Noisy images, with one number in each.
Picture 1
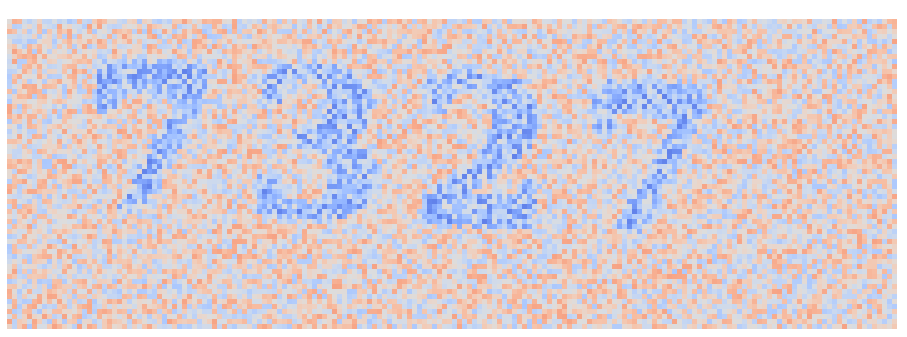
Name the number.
7327
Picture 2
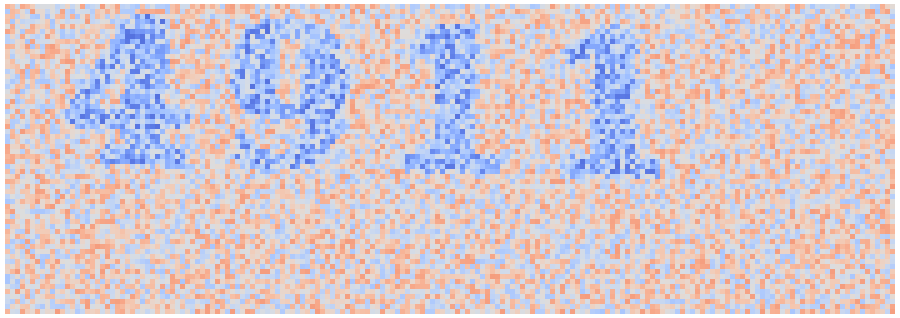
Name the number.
4911
